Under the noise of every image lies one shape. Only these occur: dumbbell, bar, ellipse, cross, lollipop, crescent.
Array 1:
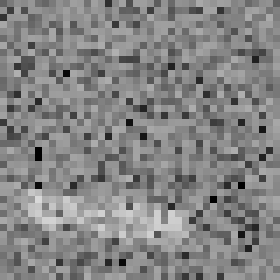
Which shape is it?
bar
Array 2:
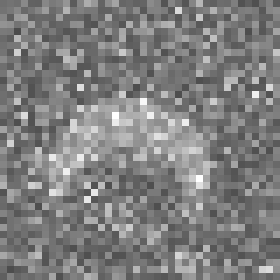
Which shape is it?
crescent
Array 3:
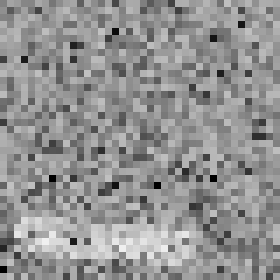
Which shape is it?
bar
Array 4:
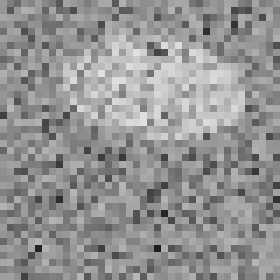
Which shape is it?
ellipse
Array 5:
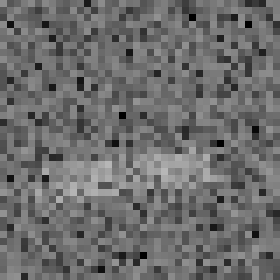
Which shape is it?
bar
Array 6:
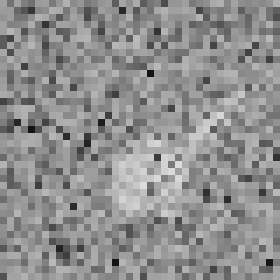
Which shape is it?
lollipop
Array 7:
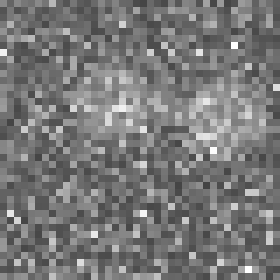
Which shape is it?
dumbbell
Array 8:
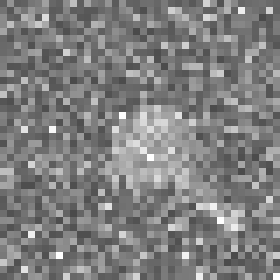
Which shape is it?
lollipop
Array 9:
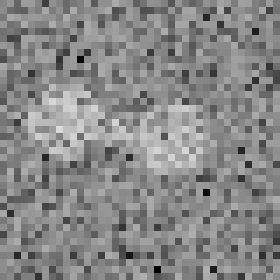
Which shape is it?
dumbbell
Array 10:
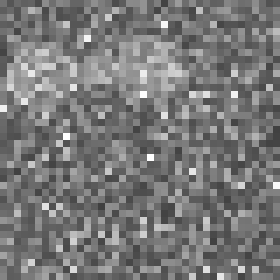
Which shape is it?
dumbbell
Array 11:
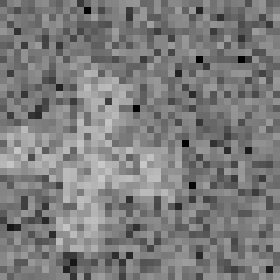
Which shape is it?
cross
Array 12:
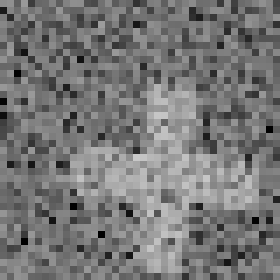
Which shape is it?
cross
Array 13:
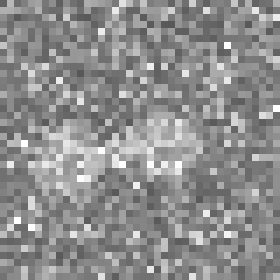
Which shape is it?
dumbbell
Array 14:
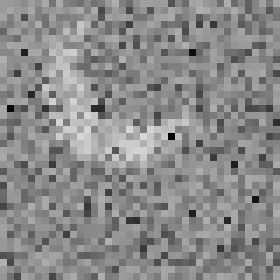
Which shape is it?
crescent
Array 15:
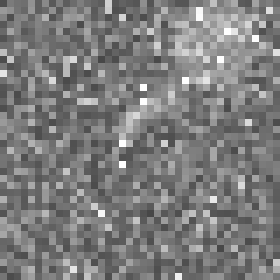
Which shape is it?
lollipop
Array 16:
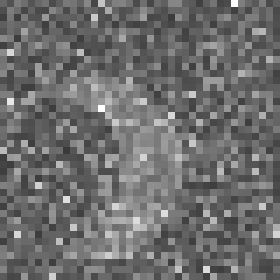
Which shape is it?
crescent
